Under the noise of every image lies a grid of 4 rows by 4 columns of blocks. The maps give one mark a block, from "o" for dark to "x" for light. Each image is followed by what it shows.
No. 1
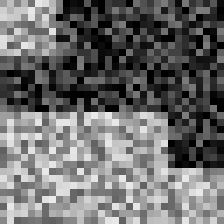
x o o o
o o o o
x x x o
x x x x
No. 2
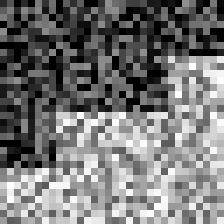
o o o o
o o o x
o x x x
x x x x
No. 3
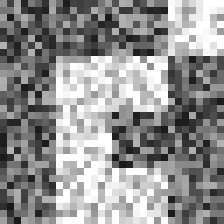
o o o x
o x x o
o x o o
o x x o
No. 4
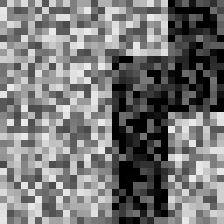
x x x o
x x o o
x x o x
x x o x
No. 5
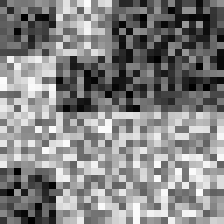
o x o o
x o o o
x x x x
o x x x
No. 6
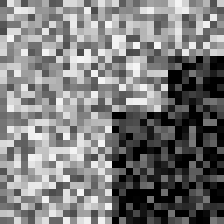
x x x x
x x x o
x x o o
x x o o
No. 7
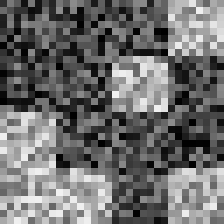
o o o x
o o x o
x o o o
x x o x
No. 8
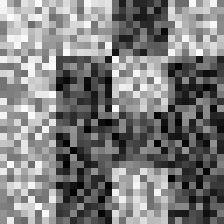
x x o x
x o x o
x o o o
x o x o
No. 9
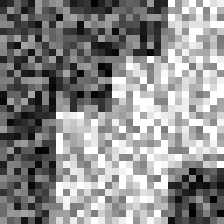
o o o x
o o x x
o x x x
o x x o
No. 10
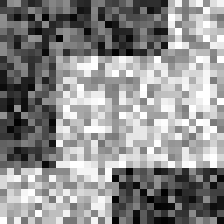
o o o x
o x x x
o x x x
x x o o
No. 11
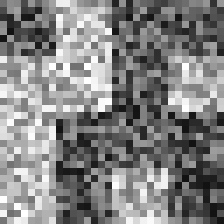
o x o o
x x o x
x o o o
x o x o
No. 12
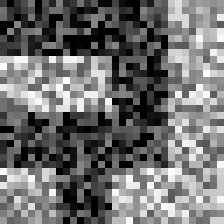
o o o x
x x o x
o o o x
x o x x
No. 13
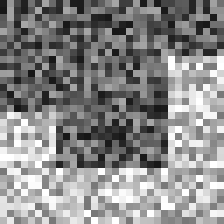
o o o o
o o o x
x o o x
x x x x
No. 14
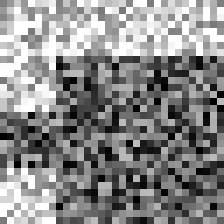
x x x x
x o o o
o o o o
x o o o
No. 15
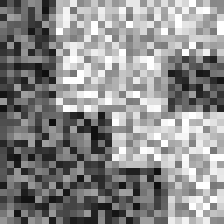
o x x x
o x x o
o o x x
o o o x
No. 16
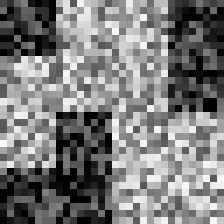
o x x o
x x x o
x o x x
o o x x
